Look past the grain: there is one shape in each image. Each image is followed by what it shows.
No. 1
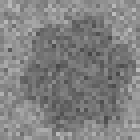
flower
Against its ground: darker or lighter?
darker
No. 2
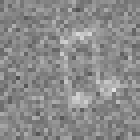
pair of musical notes
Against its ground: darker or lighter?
lighter
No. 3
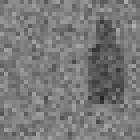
bottle
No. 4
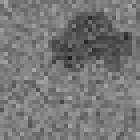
car
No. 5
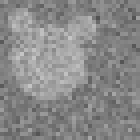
bear's head
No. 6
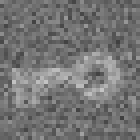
key
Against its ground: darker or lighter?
lighter
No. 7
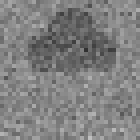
cloud
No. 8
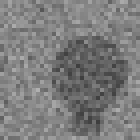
light bulb
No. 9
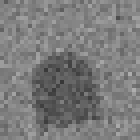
ghost
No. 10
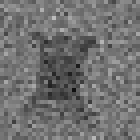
chess rook
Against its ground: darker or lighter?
darker
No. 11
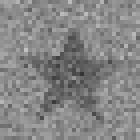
star
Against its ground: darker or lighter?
darker
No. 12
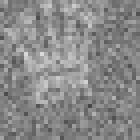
chess queen
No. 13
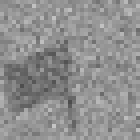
flag
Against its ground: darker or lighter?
darker
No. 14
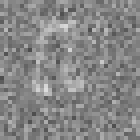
pair of musical notes
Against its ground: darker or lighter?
lighter
